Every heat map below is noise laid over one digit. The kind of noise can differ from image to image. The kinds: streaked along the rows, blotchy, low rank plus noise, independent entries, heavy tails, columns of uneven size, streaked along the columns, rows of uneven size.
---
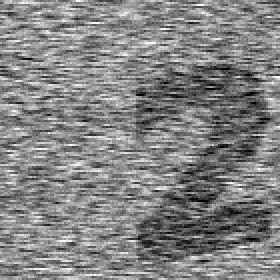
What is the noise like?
streaked along the rows
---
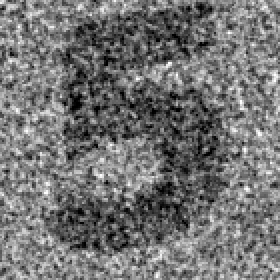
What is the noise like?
blotchy
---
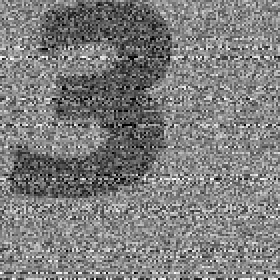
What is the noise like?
rows of uneven size
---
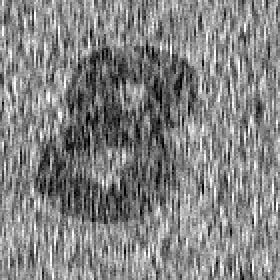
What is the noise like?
streaked along the columns
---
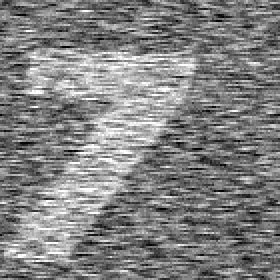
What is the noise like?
streaked along the rows
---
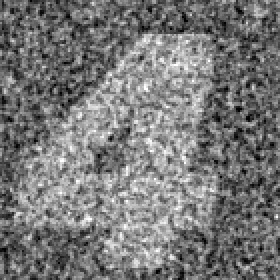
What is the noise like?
blotchy
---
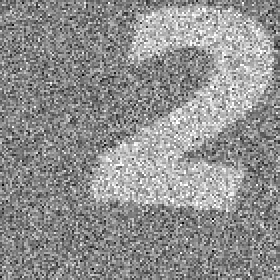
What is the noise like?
independent entries
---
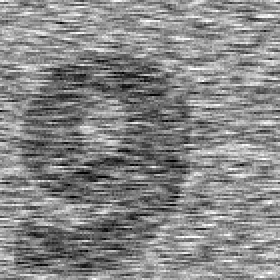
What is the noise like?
streaked along the rows
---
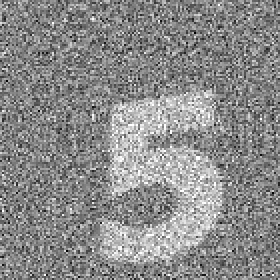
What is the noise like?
low rank plus noise
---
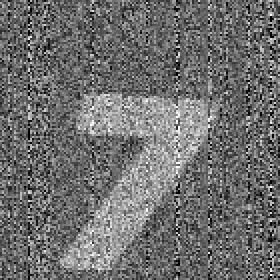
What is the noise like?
columns of uneven size
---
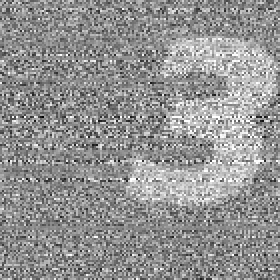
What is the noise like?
rows of uneven size
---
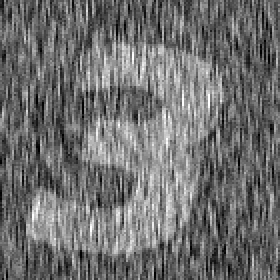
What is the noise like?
streaked along the columns
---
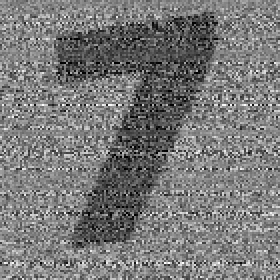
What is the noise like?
rows of uneven size
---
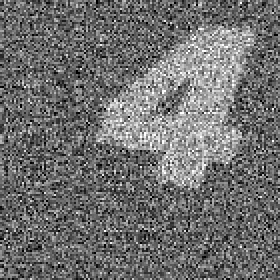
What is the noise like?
low rank plus noise
